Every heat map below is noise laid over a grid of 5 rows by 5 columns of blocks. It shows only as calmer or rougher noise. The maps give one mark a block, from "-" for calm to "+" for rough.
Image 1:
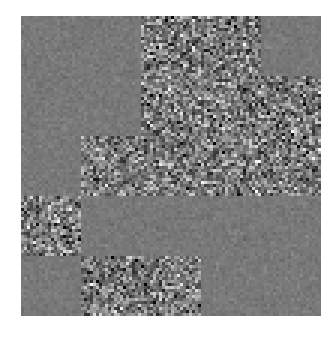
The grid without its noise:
--++-
--+++
-++++
+----
-++--
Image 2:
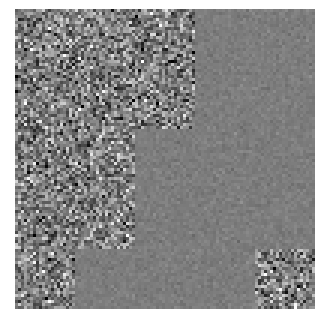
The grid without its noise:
+++--
+++--
++---
++---
+---+
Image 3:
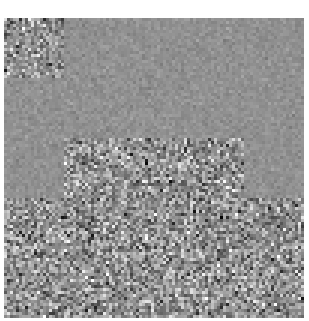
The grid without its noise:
+----
-----
-+++-
+++++
+++++
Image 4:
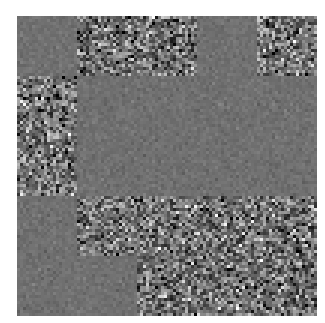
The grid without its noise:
-++-+
+----
+----
-++++
--+++
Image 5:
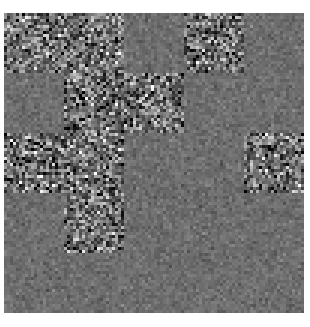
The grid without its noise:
++-+-
-++--
++--+
-+---
-----
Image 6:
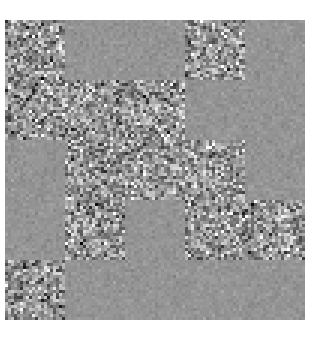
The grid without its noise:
+--+-
+++--
-+++-
-+-++
+----
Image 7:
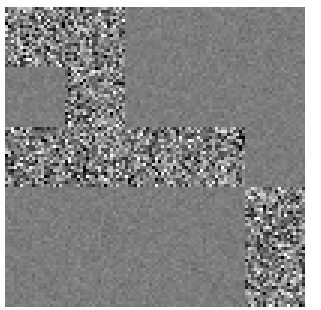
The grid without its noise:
++---
-+---
++++-
----+
----+
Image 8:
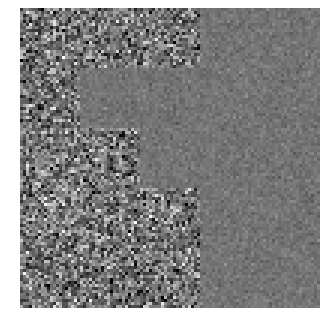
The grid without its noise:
+++--
+----
++---
+++--
+++--
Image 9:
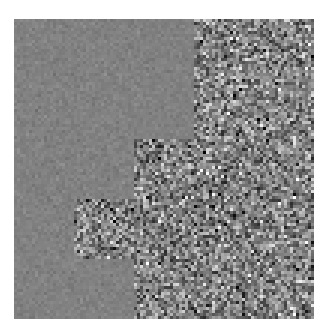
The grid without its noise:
---++
---++
--+++
-++++
--+++
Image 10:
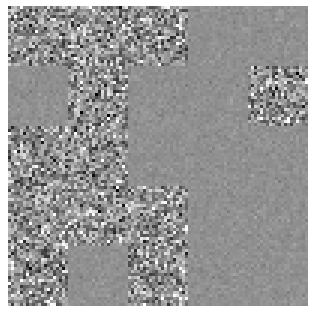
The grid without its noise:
+++--
-+--+
++---
+++--
+-+--
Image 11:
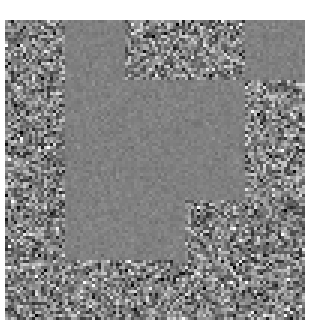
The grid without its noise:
+-++-
+---+
+---+
+--++
+++++
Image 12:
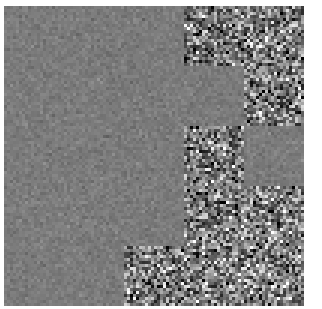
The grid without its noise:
---++
----+
---+-
---++
--+++
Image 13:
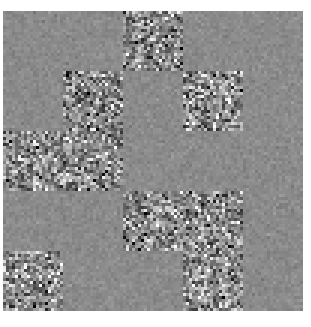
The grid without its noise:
--+--
-+-+-
++---
--++-
+--+-
